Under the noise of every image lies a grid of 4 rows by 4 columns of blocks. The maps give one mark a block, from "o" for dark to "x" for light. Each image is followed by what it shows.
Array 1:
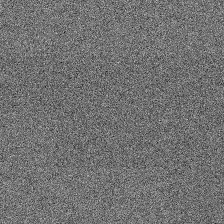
x x x x
o o o o
x o o o
x x x o
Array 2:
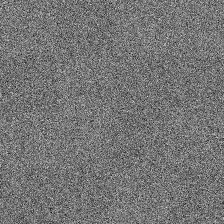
x o x x
o x o o
x x o x
o o x o
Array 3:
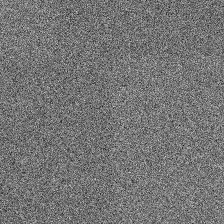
x o o o
o o x x
o o x x
o o x x
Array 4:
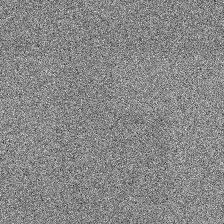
o o o o
x o x x
x o o x
o o o x
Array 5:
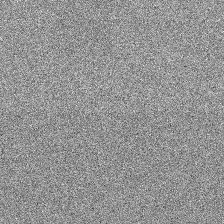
x o x x
x x x x
o o o o
o o o o
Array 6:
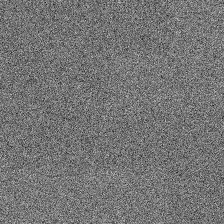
o o o x
o o x x
o o o o
x x x o
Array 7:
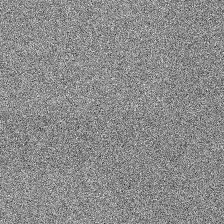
x x x o
x x x o
o o o o
x x o o
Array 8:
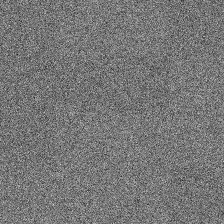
o x x o
o o o x
o x x x
x x x o
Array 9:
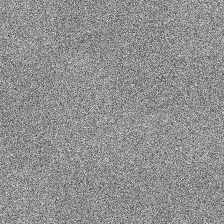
x o o x
o x o o
o x x x
x o o o
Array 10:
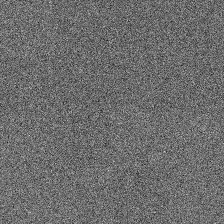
x o o o
o o o o
x o x x
x x o x
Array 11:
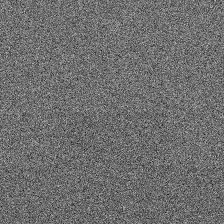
x x x x
x x x x
x o o x
o o o o
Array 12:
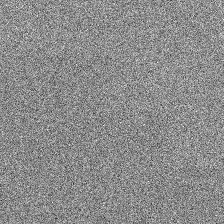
x x x x
o o x x
o o o x
o o o o
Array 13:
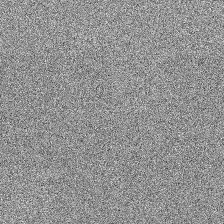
x x x x
o o x o
o o o o
x o o o
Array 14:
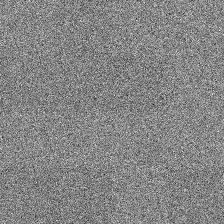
x o x x
o o o x
x x x x
o o x o
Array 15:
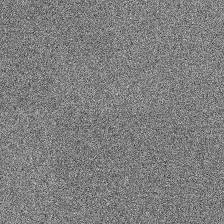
o o x x
o x x x
x o o o
x o o o
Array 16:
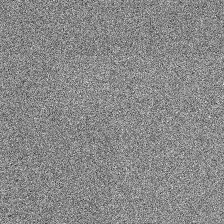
o o o o
o x x x
o o x x
o o x x
